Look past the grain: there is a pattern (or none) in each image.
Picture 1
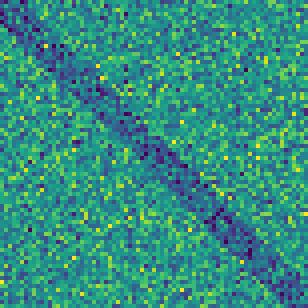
a diagonal band
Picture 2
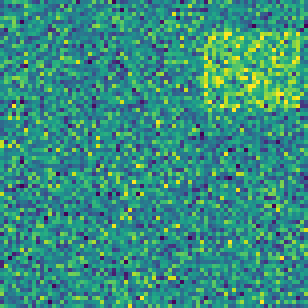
one block
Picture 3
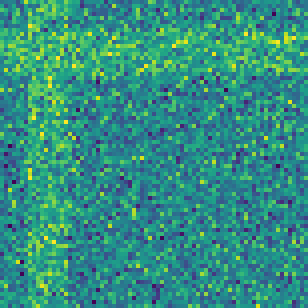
bands of rows crossing bands of columns
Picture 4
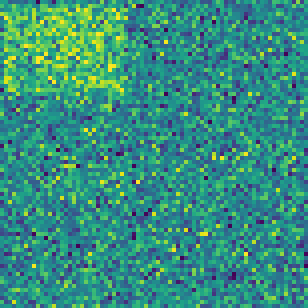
one block
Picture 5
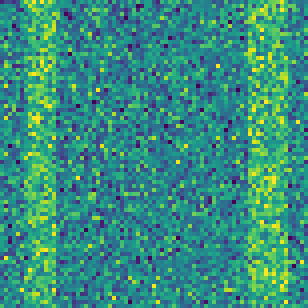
bands of columns
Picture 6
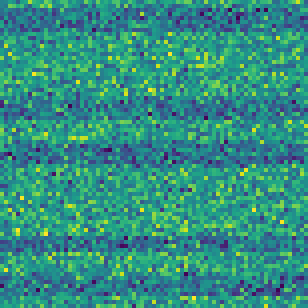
bands of rows
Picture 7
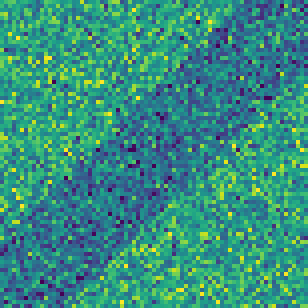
a diagonal band
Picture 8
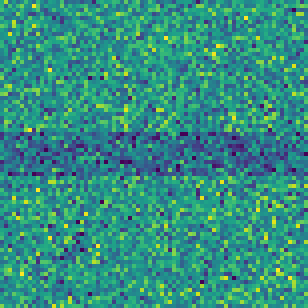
one band of rows
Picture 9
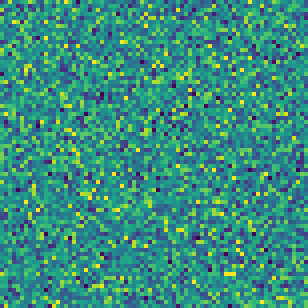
only noise
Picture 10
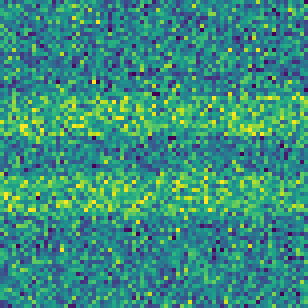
bands of rows
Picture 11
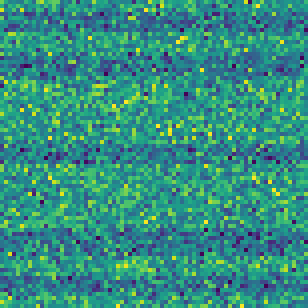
bands of rows
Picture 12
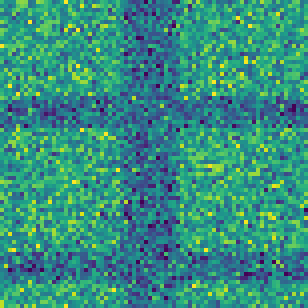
bands of rows crossing bands of columns
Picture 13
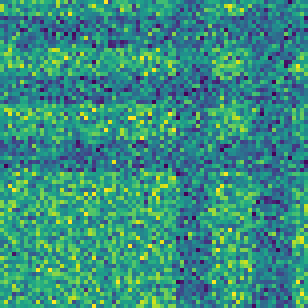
bands of rows crossing bands of columns
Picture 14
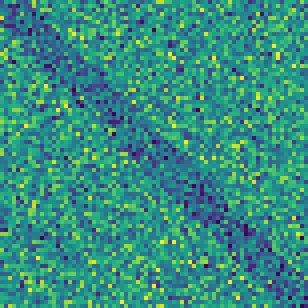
a diagonal band
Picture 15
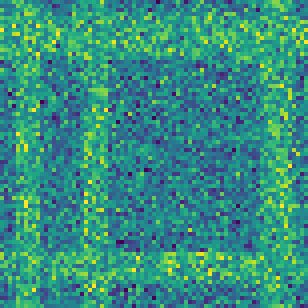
bands of rows crossing bands of columns
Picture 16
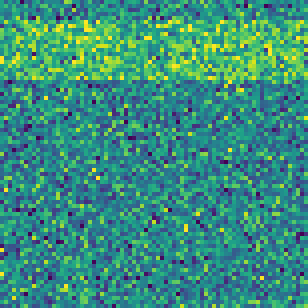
one band of rows
